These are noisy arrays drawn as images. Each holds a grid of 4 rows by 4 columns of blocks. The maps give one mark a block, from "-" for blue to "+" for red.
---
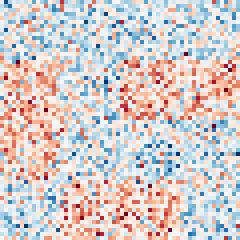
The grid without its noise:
- - - -
+ - + +
+ - - -
- + + -
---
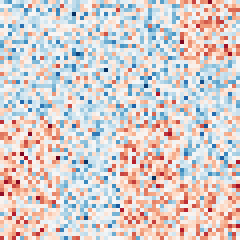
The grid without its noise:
- - - +
- - - -
+ - + -
+ - + +
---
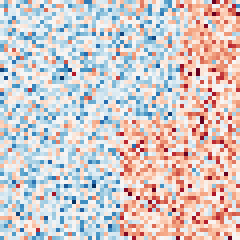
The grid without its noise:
- - - +
- - - +
- - + +
- - + +
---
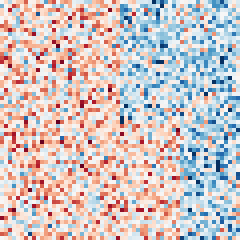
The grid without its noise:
+ + - -
+ + - -
+ + + -
+ + + -
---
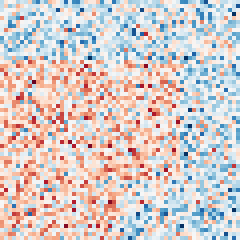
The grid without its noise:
- - - -
+ + + -
+ + + -
+ + - -
